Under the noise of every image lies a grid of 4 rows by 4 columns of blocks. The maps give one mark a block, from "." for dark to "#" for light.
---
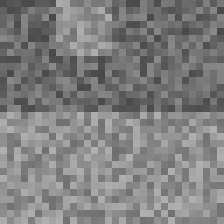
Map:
.#..
....
####
####
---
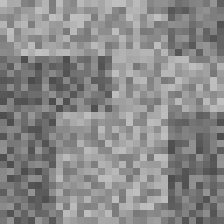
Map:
###.
..##
.##.
.##.
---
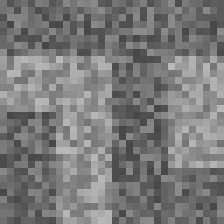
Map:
....
##.#
.#.#
.#..
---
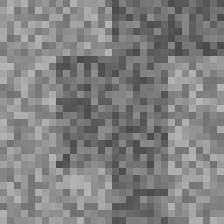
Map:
##..
#..#
#..#
##.#
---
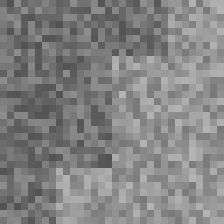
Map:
...#
..##
..##
.###
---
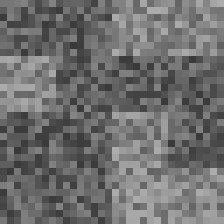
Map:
..##
#...
..#.
..##
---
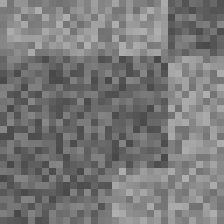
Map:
###.
...#
...#
..##
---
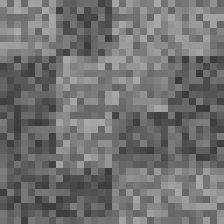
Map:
#.##
.##.
.#..
..##
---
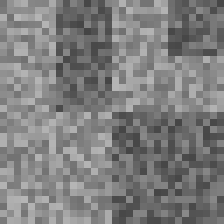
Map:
#.#.
#.##
##..
##..
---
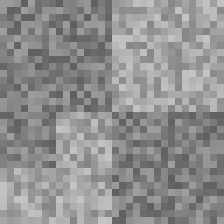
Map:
..##
..##
.#..
##..
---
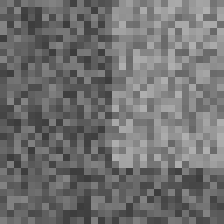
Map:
..##
..##
..##
....
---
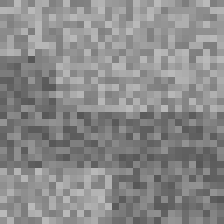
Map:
####
.###
....
##..
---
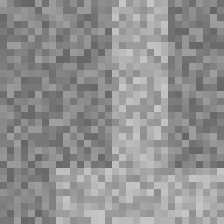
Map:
..#.
..#.
..#.
.###
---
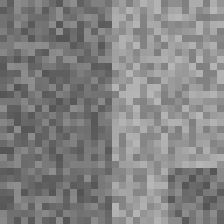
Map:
..##
..##
..##
..#.
